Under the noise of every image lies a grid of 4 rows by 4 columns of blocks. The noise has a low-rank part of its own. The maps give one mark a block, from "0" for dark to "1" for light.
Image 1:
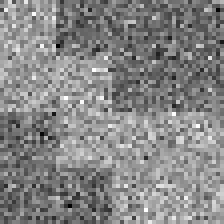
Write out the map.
1 0 0 0
1 1 0 0
0 1 1 1
0 0 1 1
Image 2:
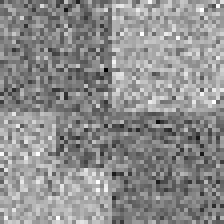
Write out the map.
0 0 1 1
0 0 1 1
1 0 0 0
1 1 0 0
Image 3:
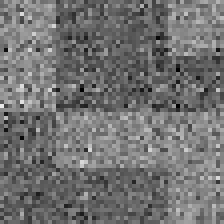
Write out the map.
1 0 0 1
1 0 0 0
0 1 1 1
0 0 0 1
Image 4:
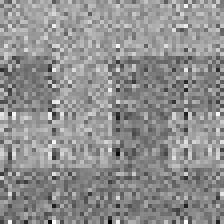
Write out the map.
1 1 1 1
0 1 0 0
1 1 0 1
0 0 0 0
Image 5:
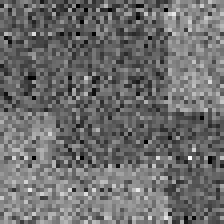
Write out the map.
0 0 0 1
0 0 0 1
1 0 0 0
1 1 1 0
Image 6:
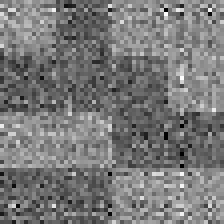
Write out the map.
1 0 1 1
0 0 0 1
1 1 0 0
0 0 1 1
